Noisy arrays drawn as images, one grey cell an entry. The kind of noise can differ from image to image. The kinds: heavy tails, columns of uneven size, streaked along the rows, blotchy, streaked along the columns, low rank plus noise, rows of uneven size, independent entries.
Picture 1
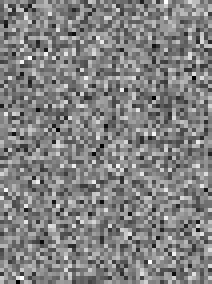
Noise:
independent entries
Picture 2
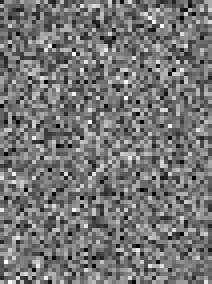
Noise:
independent entries
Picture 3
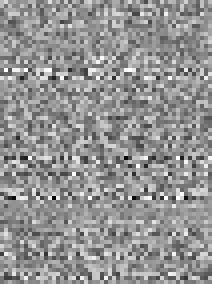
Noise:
rows of uneven size
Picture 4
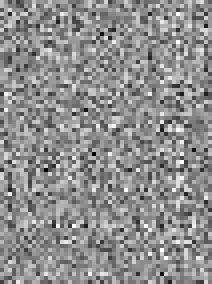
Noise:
low rank plus noise
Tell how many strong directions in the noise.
five to eight
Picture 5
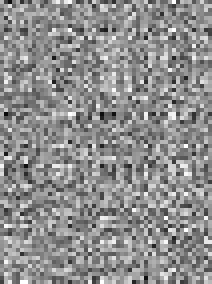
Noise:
low rank plus noise
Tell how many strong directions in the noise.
one
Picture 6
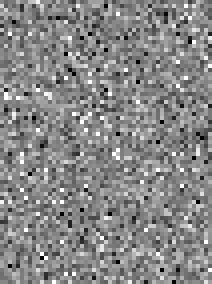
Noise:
heavy tails
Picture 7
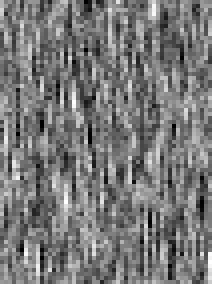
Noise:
streaked along the columns
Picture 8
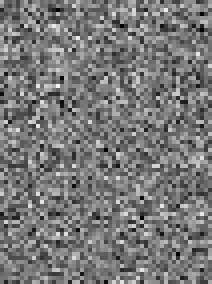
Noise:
low rank plus noise
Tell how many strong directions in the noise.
three or four
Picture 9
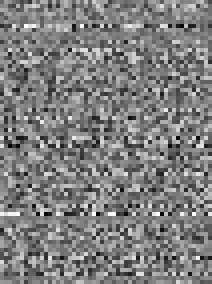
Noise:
rows of uneven size
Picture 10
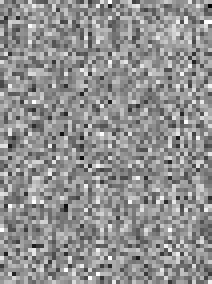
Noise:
low rank plus noise
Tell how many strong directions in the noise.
three or four
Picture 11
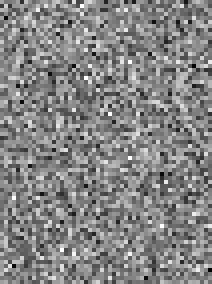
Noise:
independent entries
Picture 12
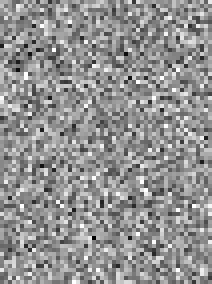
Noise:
independent entries
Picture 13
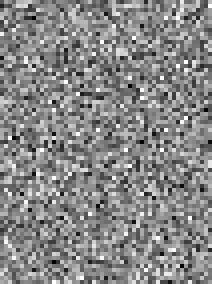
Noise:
independent entries
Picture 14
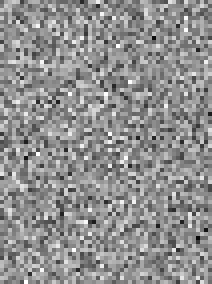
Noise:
independent entries
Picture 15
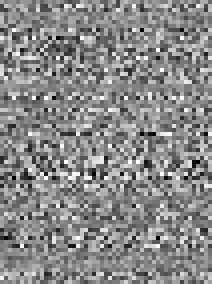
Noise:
rows of uneven size
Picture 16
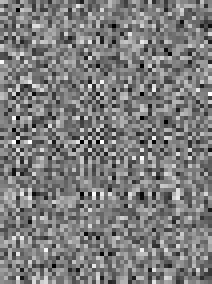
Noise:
low rank plus noise
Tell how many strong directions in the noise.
one
